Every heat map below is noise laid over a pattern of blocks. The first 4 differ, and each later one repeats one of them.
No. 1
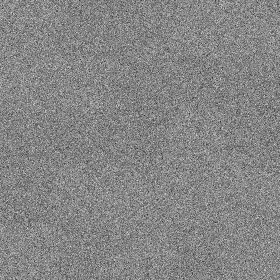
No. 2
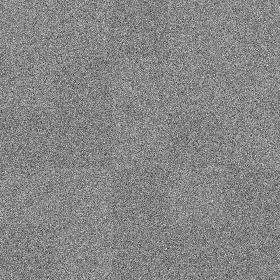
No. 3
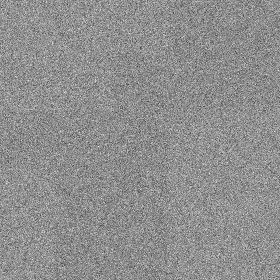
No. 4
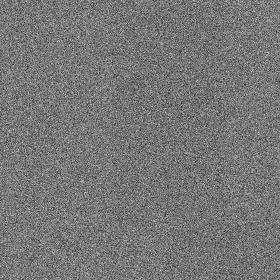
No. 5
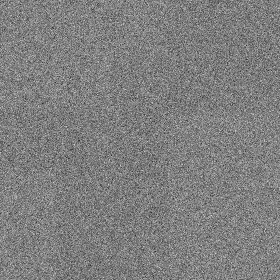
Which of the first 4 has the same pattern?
3
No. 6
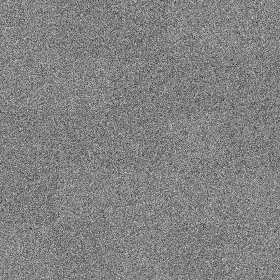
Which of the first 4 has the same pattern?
1
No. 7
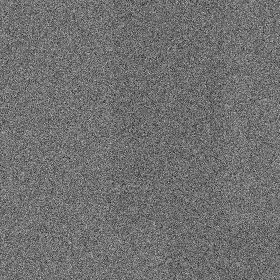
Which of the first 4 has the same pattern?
4
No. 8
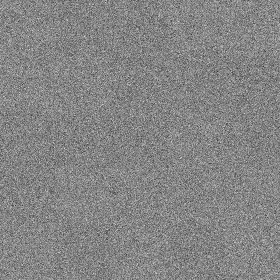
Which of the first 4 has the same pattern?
1
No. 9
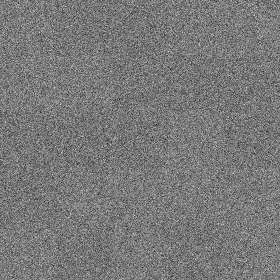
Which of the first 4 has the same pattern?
1
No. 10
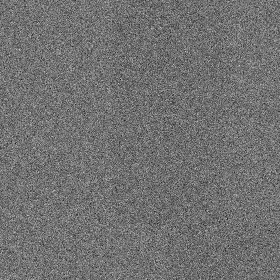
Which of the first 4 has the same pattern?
4
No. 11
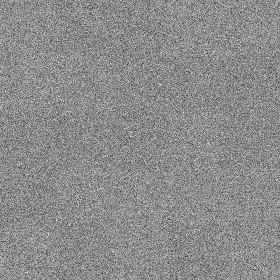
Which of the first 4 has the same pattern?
1
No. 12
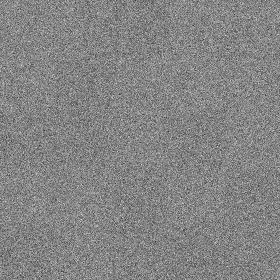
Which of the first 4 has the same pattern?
2
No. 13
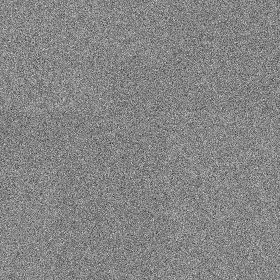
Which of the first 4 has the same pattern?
3
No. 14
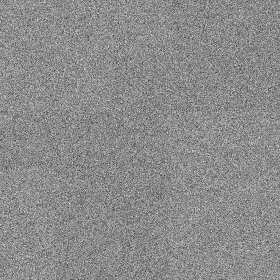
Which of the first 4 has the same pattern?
3
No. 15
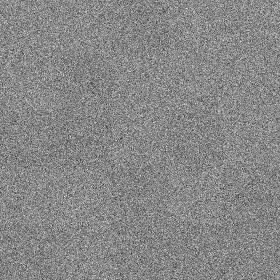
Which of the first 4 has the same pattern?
2
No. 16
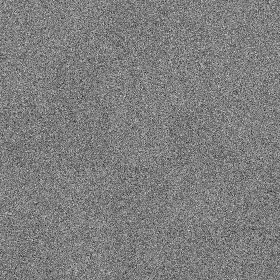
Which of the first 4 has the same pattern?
2
